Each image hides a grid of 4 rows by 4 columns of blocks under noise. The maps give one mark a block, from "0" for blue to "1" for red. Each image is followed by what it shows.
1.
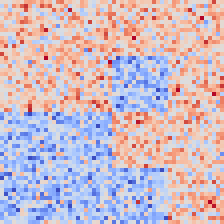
1 1 1 1
1 1 0 1
0 0 1 1
0 0 0 1
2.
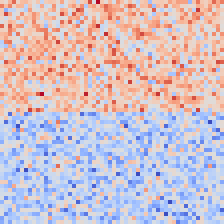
1 1 1 1
1 1 1 1
0 0 0 0
0 0 0 0
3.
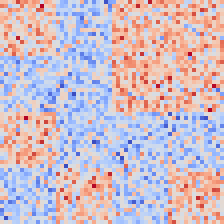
1 0 1 1
0 0 1 1
1 0 0 0
0 1 0 1
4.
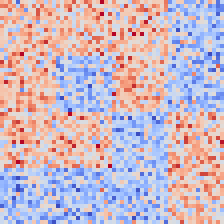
1 1 1 0
1 0 1 0
1 1 0 1
0 0 0 1
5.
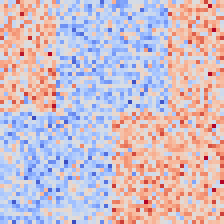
1 0 0 1
1 0 0 1
0 0 1 1
0 0 1 1
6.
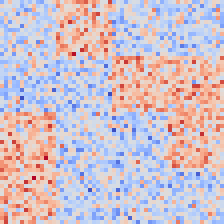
0 1 0 0
0 0 1 1
1 0 0 1
1 0 0 0
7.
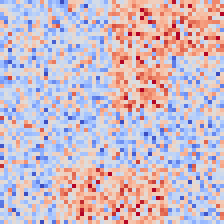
0 0 1 1
0 0 1 0
0 0 0 0
0 1 1 0
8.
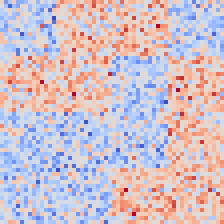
0 1 1 0
1 1 0 1
0 0 0 1
0 0 1 1
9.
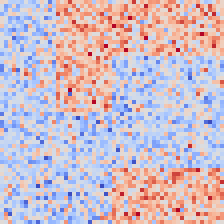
0 1 1 1
0 1 0 0
0 0 0 0
0 0 1 1
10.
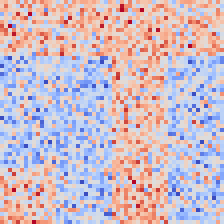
1 1 1 1
0 0 1 0
0 0 1 0
1 0 1 0
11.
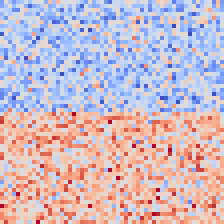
0 0 0 0
0 0 0 0
1 1 1 1
1 1 1 1
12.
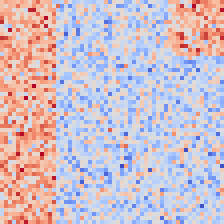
1 0 0 1
1 0 0 0
1 0 0 0
1 0 0 0
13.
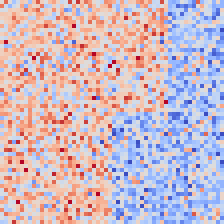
1 1 1 0
1 1 1 0
1 1 0 0
1 1 0 0
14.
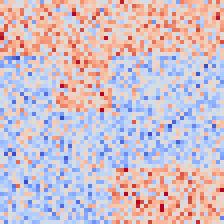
1 1 1 1
0 1 0 0
0 0 0 0
0 0 1 1
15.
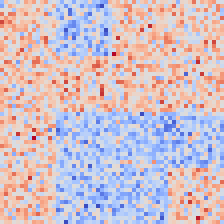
1 0 1 1
1 1 1 1
1 0 0 0
1 0 0 1
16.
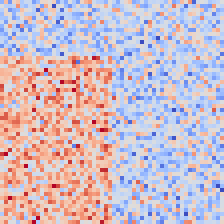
0 0 0 0
1 1 0 0
1 1 0 0
1 1 0 0
